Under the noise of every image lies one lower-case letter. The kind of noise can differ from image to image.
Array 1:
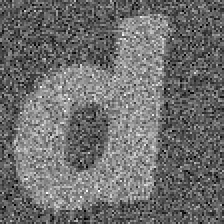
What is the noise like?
independent entries
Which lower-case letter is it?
d
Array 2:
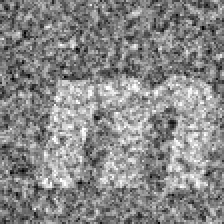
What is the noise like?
blotchy
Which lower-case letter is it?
m
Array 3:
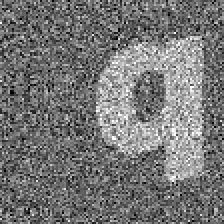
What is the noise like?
low rank plus noise
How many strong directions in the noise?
two
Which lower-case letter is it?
q
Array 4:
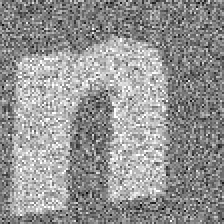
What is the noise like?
low rank plus noise
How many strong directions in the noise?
five to eight
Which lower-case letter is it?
n
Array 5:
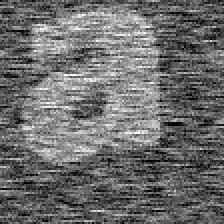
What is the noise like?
streaked along the rows
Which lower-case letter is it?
a
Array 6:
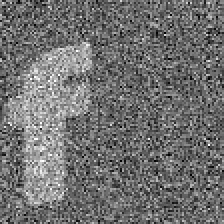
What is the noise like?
low rank plus noise
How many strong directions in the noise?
two
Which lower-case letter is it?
f
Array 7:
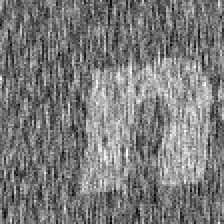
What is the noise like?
streaked along the columns
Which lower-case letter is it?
n
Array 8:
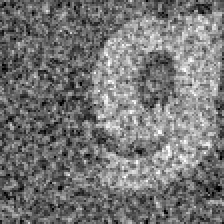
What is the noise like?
blotchy
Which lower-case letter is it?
g
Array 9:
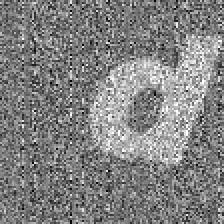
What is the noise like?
columns of uneven size
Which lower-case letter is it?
d
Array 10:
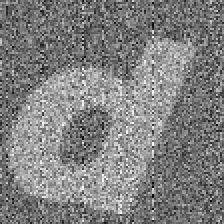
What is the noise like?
columns of uneven size
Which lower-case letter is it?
d
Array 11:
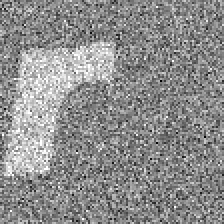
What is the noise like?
independent entries
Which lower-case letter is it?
r
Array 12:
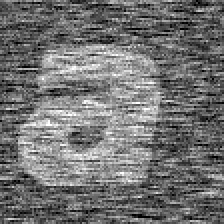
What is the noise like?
streaked along the rows
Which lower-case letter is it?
a
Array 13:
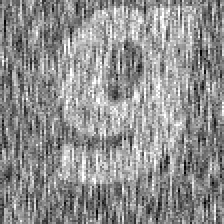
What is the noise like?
streaked along the columns
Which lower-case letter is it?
g
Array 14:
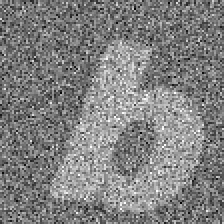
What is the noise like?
independent entries
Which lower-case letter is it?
b
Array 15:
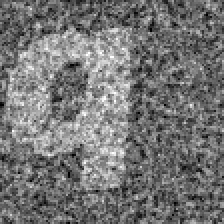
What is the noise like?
blotchy
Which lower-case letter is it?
q
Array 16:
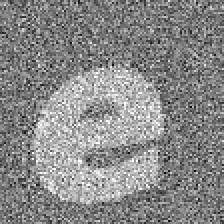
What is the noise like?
low rank plus noise
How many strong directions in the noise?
three or four
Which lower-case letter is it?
e
